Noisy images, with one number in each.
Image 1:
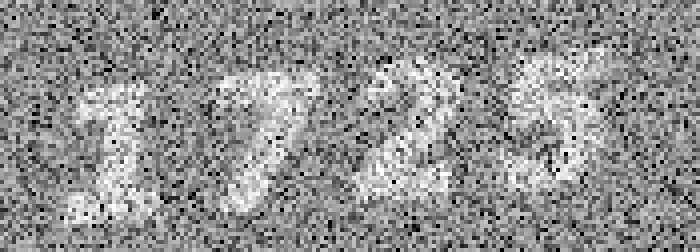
1725
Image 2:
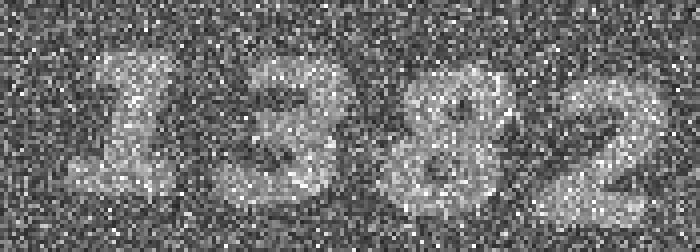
1382
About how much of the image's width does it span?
nearly all
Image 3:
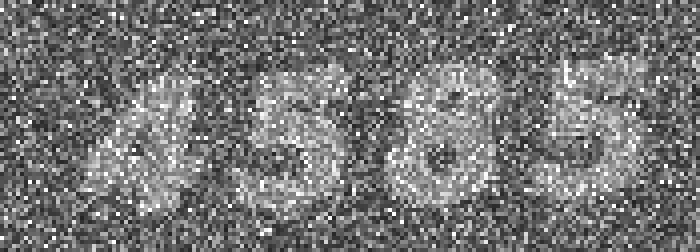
4585
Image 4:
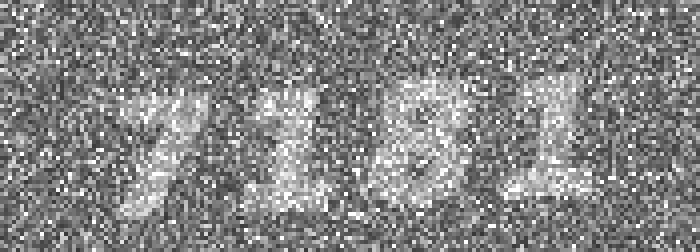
7181
